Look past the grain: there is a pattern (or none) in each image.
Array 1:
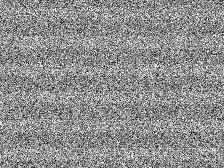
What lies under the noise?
horizontal stripes
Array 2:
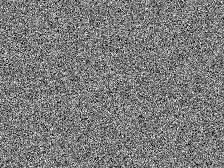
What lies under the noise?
only noise
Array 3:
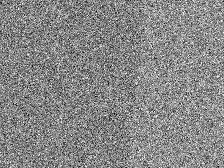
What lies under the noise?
a sharp edge
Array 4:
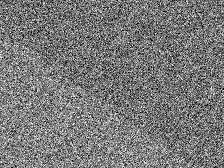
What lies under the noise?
a sharp edge
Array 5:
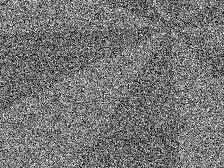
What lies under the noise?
spokes from one point
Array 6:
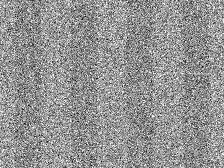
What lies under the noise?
vertical stripes
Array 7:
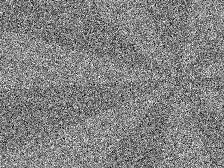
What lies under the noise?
spokes from one point
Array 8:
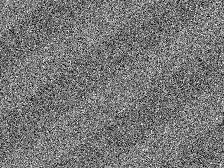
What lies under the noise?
diagonal stripes
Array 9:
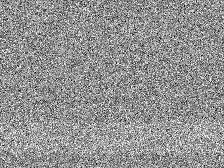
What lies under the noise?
one horizontal stripe
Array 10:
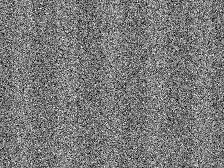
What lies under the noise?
vertical stripes
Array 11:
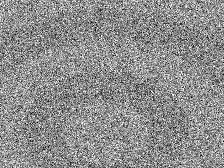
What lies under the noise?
rings round one point
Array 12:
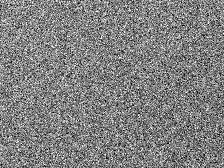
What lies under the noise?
a smooth slope
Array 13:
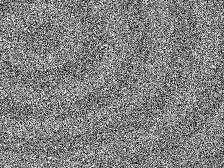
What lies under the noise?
rings round one point
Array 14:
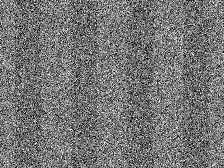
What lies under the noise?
vertical stripes
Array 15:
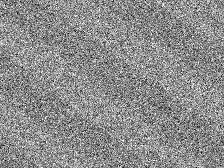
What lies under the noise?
diagonal stripes
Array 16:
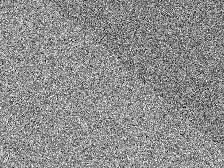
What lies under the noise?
a sharp edge
